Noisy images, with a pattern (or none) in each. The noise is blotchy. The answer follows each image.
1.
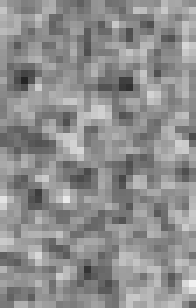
only noise
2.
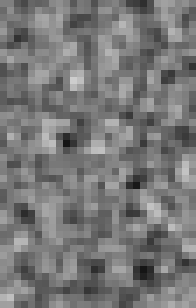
only noise
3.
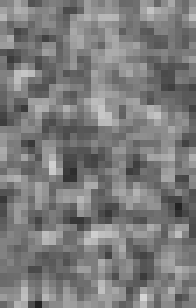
only noise
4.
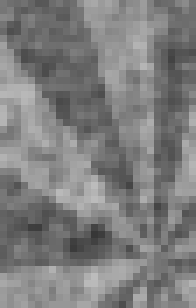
spokes from one point
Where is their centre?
bottom right
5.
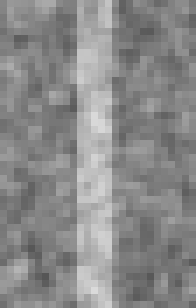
one vertical stripe
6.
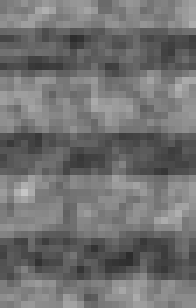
horizontal stripes
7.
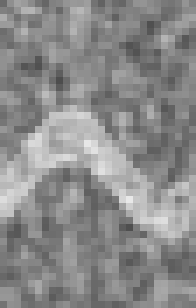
a wavy band
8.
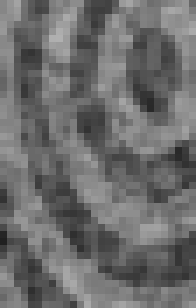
rings round one point
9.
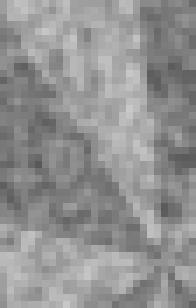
spokes from one point
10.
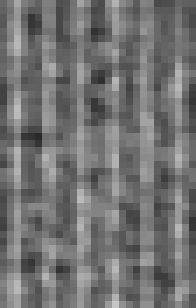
vertical stripes
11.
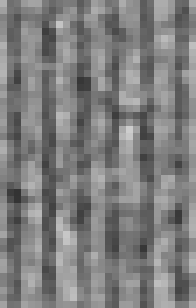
vertical stripes
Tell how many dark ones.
6
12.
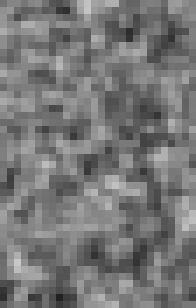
only noise
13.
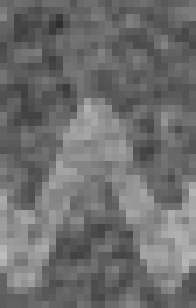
a wavy band
